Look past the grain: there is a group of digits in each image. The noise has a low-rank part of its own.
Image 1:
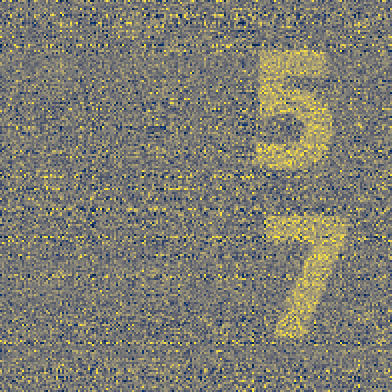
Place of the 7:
bottom right
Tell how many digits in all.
2
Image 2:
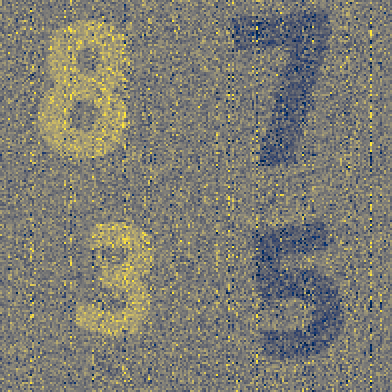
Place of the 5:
bottom right
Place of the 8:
top left
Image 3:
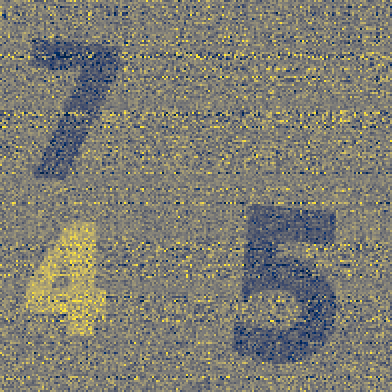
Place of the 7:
top left
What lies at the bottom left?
4
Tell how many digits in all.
3
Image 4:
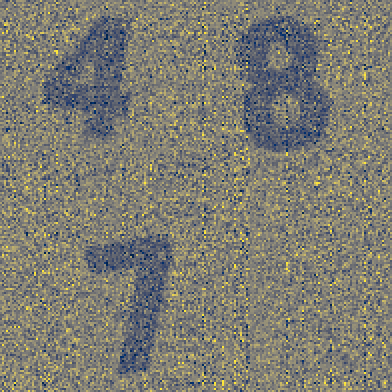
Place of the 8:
top right
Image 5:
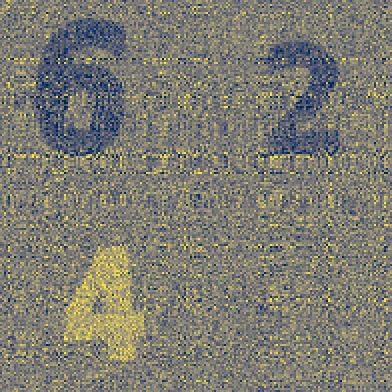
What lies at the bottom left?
4
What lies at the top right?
2
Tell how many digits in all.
3
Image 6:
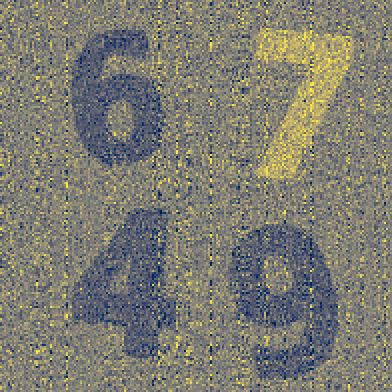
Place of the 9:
bottom right
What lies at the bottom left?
4
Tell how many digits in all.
4
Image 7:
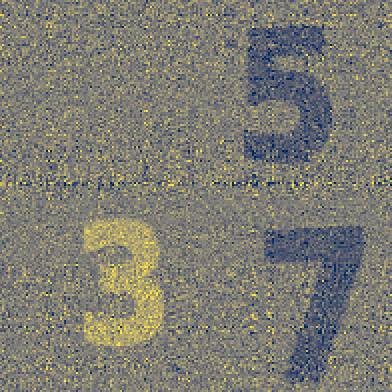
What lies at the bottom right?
7
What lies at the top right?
5
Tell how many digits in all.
3
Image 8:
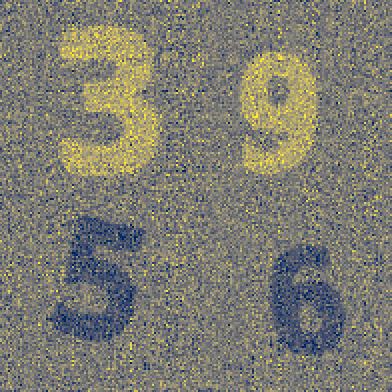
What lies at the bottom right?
6
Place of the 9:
top right
